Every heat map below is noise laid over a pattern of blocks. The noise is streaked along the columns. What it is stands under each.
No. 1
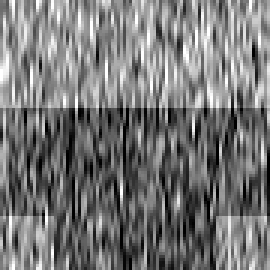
left and right mirror each other
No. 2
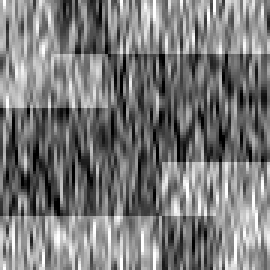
the same after a half turn
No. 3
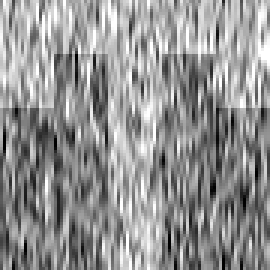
left and right mirror each other
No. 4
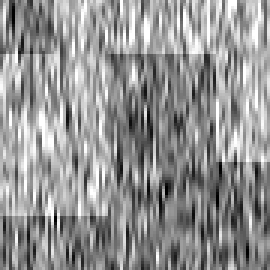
no symmetry
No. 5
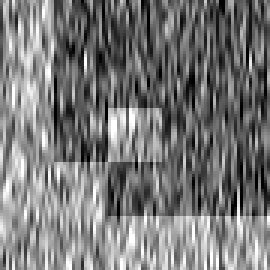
mirrored about the diagonal from the bottom left
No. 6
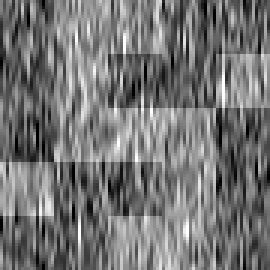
the same after a half turn
